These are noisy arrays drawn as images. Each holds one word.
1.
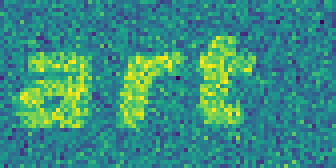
art
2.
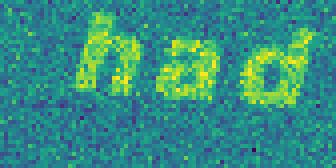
had
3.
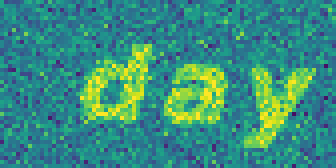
day
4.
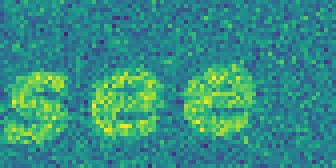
see
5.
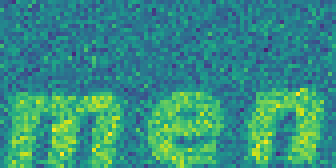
men
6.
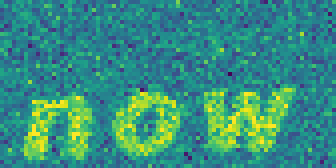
now
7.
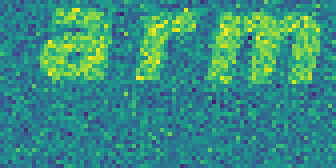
arm
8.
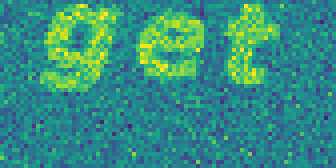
get
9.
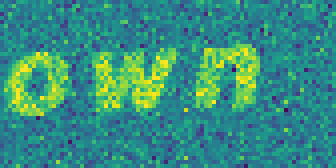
own
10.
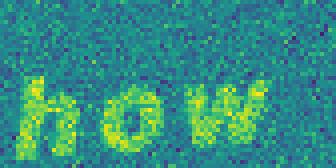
how
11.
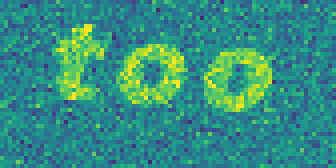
too
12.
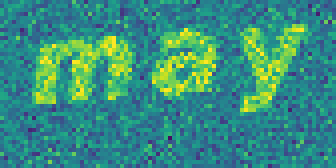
may
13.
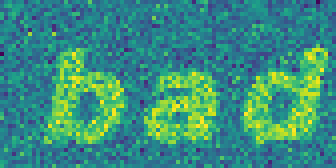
bad
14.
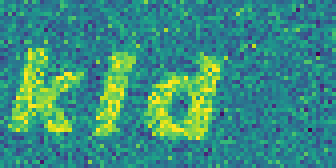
kid
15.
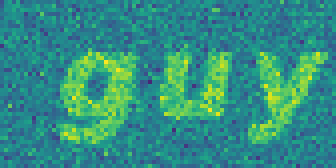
guy
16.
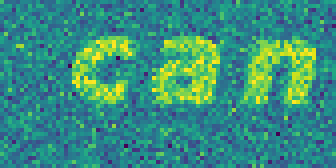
can
